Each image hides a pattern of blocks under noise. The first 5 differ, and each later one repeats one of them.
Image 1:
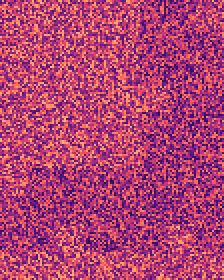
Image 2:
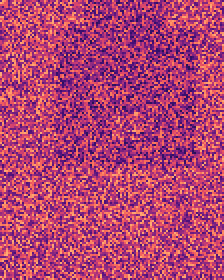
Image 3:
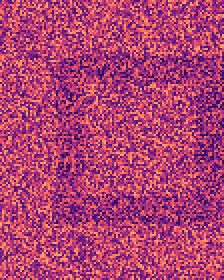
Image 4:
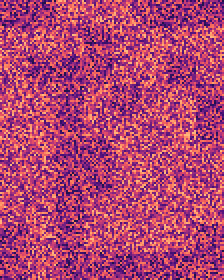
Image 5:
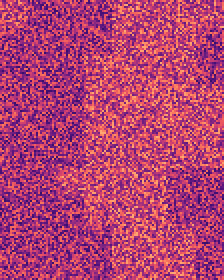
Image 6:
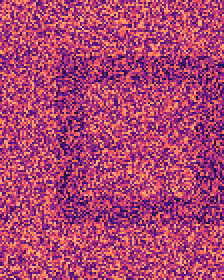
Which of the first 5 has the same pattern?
3
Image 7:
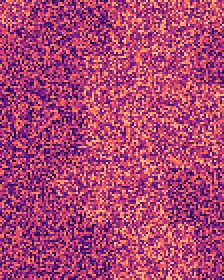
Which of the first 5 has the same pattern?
5
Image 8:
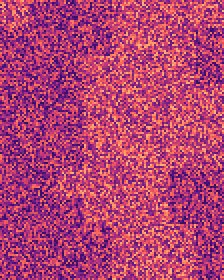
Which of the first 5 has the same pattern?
5
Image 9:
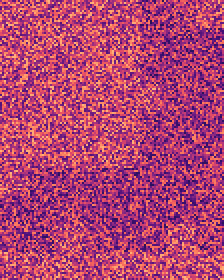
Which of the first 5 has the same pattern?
1
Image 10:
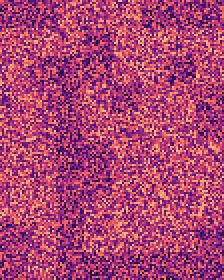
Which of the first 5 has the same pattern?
4
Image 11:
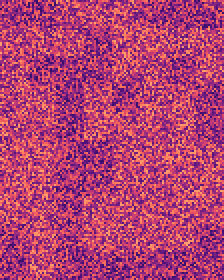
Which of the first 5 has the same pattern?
4
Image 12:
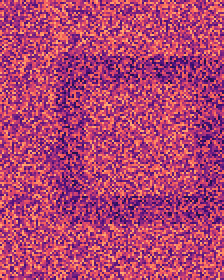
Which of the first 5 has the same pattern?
3
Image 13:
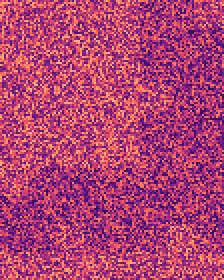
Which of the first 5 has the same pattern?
1
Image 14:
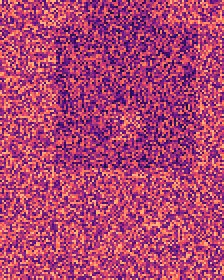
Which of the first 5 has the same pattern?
2
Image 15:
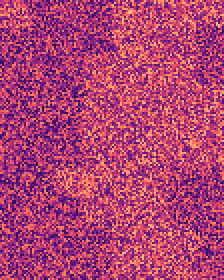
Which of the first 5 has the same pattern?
5
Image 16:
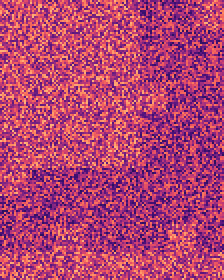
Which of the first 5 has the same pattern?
1
